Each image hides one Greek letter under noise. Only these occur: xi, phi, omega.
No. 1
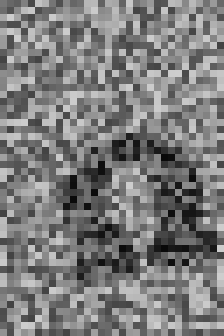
dark omega
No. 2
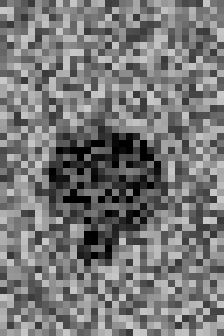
dark phi
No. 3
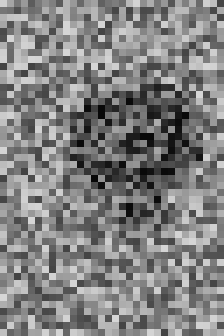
dark phi
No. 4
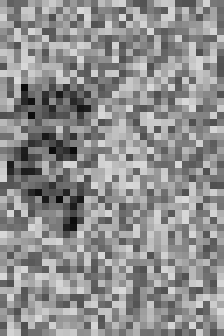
dark xi
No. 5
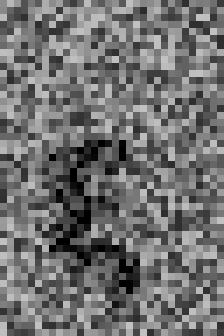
dark xi
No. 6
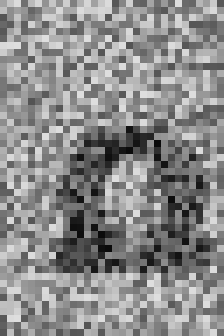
dark omega
